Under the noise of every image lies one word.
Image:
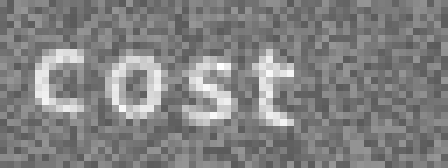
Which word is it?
cost
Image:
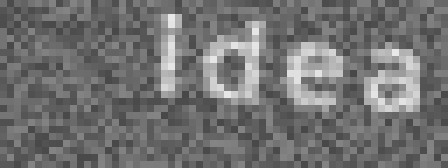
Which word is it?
idea
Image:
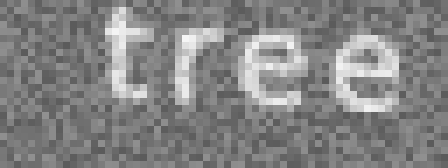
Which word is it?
tree
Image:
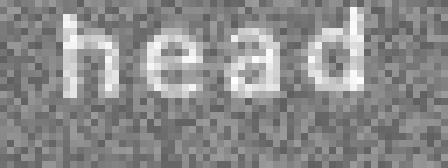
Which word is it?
head
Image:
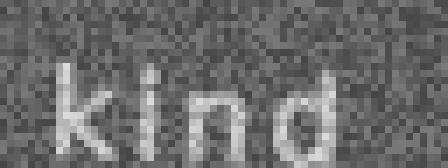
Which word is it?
kind
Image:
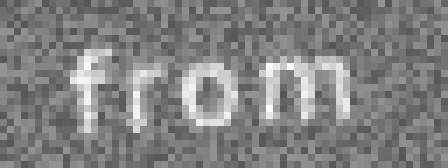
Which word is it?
from
